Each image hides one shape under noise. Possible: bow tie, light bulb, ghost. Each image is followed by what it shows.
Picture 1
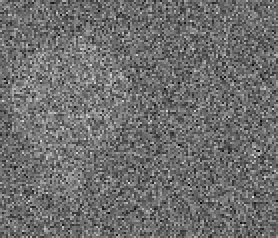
light bulb
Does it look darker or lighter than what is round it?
lighter
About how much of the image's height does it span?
two thirds
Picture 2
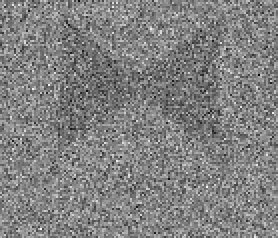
bow tie
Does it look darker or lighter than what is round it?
darker
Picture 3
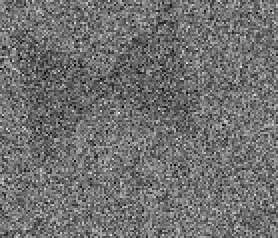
bow tie
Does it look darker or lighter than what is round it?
darker
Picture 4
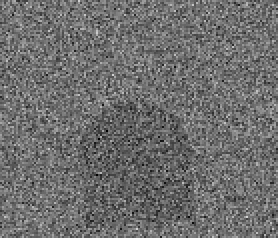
ghost
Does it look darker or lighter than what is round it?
darker
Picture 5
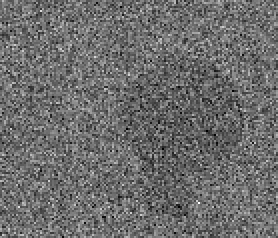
light bulb
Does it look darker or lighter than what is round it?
darker
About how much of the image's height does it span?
two thirds
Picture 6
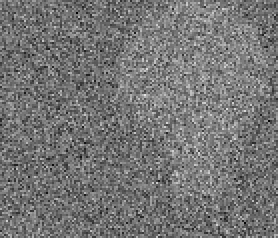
light bulb
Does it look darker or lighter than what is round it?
lighter
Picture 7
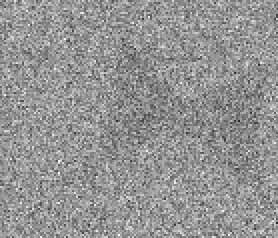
bow tie
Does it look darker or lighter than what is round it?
darker
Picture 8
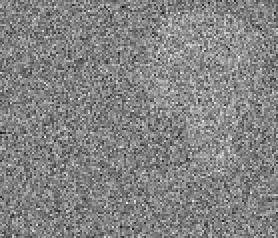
light bulb
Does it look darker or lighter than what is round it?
lighter
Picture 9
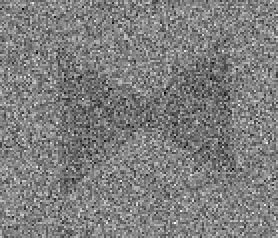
bow tie
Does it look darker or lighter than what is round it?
darker
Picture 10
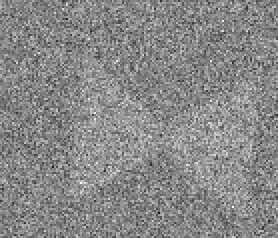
bow tie
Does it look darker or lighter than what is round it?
lighter
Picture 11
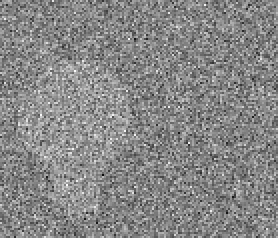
light bulb
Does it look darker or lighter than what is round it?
lighter
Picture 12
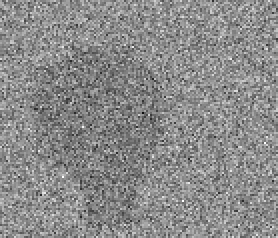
light bulb
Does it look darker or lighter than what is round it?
darker
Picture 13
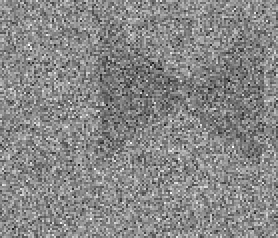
bow tie
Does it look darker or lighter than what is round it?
darker
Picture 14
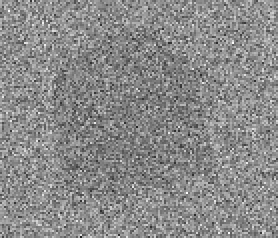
ghost
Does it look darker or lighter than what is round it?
darker
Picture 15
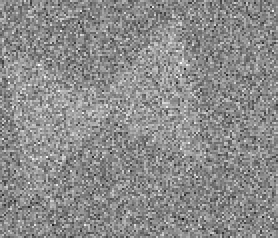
bow tie
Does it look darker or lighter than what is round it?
lighter
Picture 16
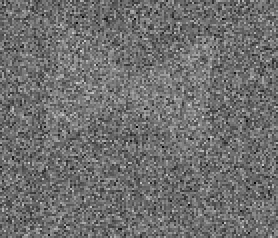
bow tie
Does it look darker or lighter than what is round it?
lighter
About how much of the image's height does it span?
two thirds
